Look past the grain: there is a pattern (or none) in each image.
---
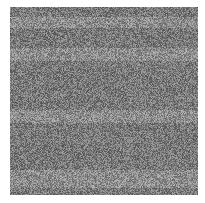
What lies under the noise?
bands of rows
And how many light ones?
4
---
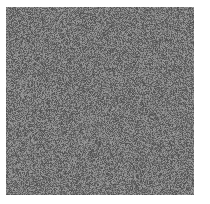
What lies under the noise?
only noise
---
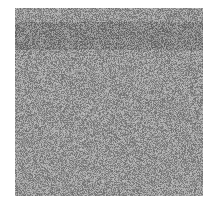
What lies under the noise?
one band of rows
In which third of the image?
top
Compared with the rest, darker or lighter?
darker
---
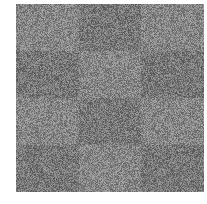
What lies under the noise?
a checkerboard
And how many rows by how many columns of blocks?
4 by 3
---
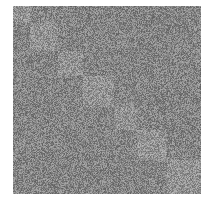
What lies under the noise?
blocks along the diagonal
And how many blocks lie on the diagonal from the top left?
7
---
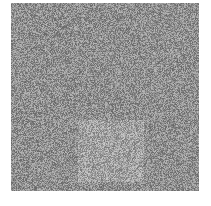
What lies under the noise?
one block
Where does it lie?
bottom middle
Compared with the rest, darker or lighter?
lighter
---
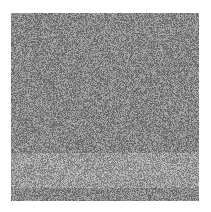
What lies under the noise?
one band of rows
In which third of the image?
bottom
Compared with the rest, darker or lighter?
lighter
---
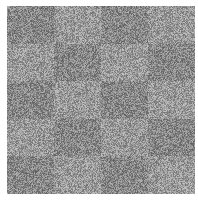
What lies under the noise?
a checkerboard
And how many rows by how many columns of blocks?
5 by 4
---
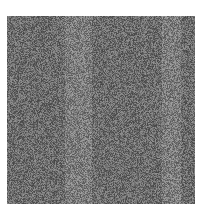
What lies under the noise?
bands of columns
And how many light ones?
2
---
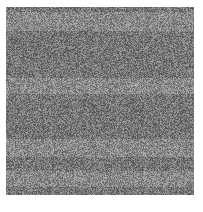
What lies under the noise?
bands of rows
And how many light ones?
4
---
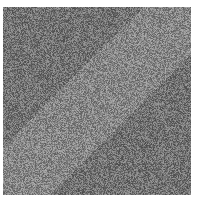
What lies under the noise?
a diagonal band
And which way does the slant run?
bottom left to top right
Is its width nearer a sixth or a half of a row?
a half
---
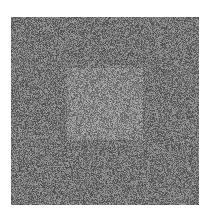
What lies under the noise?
one block
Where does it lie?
centre
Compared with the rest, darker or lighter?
lighter
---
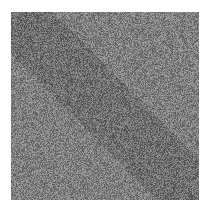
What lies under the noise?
a diagonal band
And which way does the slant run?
top left to bottom right
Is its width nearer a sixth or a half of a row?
a half
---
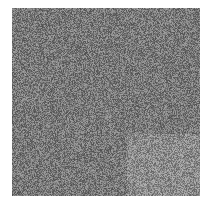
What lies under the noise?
one block
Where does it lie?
bottom right
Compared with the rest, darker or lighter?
lighter
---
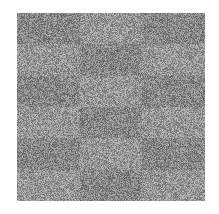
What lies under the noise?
a checkerboard
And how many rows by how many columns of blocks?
6 by 3
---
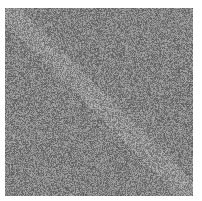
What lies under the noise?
a diagonal band
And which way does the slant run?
top left to bottom right
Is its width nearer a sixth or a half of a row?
a sixth
